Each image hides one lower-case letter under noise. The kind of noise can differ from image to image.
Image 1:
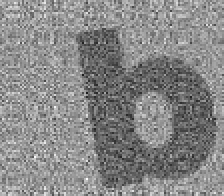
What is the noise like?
low rank plus noise
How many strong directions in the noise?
three or four
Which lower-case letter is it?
b
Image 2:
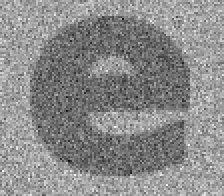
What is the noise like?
independent entries
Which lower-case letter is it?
e
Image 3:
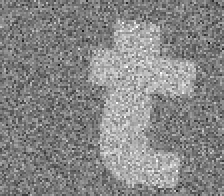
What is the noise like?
independent entries
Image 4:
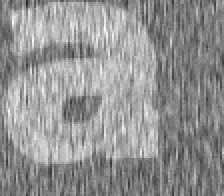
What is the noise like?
streaked along the columns
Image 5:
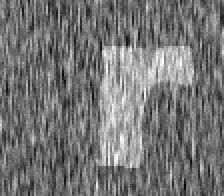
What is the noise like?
streaked along the columns
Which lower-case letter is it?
r
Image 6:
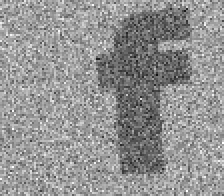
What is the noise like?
independent entries
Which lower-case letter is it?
f
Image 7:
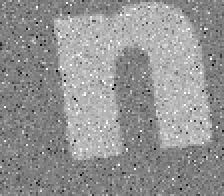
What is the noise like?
heavy tails
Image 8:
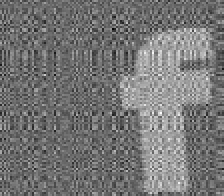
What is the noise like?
low rank plus noise
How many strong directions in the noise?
one
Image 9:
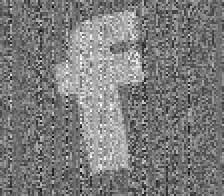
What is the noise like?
columns of uneven size
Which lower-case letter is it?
f
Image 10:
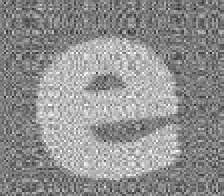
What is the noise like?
low rank plus noise
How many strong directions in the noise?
two
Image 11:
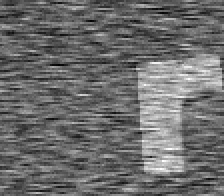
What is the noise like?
streaked along the rows
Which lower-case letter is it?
r
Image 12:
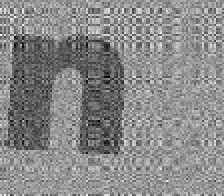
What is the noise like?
low rank plus noise
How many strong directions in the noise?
one
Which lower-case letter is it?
n
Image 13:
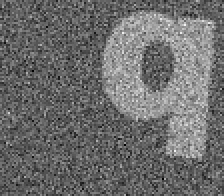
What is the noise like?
independent entries
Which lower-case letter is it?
q
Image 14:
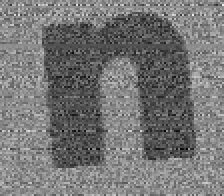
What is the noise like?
rows of uneven size
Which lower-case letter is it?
n
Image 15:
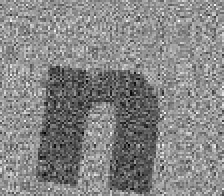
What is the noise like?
low rank plus noise
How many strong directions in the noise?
three or four
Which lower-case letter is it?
n
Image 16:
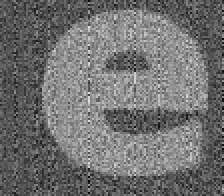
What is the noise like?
columns of uneven size
